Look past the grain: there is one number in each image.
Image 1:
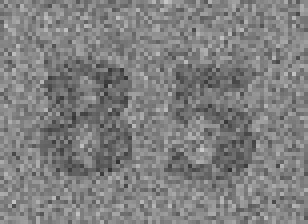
85
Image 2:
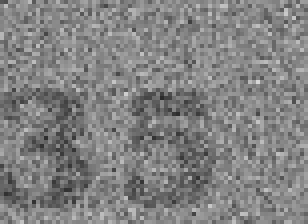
35
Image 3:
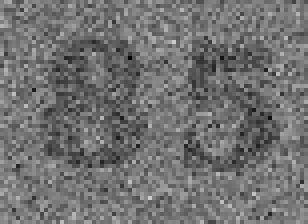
85
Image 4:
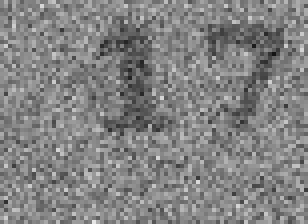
17
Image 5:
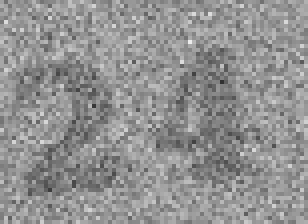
24
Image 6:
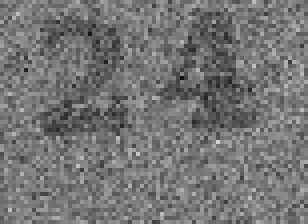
24
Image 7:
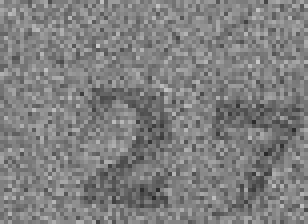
27
